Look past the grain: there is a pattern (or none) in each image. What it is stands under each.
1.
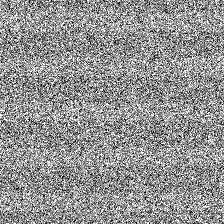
horizontal stripes
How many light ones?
5
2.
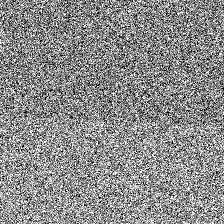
a sharp edge
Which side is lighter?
bottom
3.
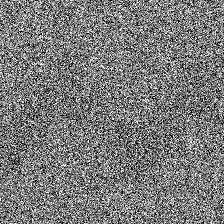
a wavy band
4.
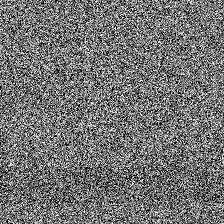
one horizontal stripe
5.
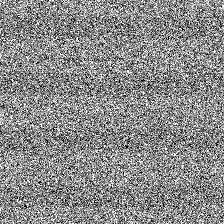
horizontal stripes
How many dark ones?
4
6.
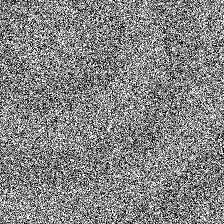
rings round one point
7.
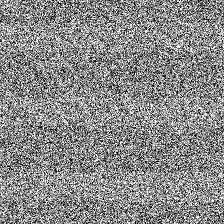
horizontal stripes
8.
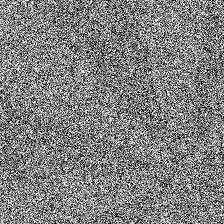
spokes from one point
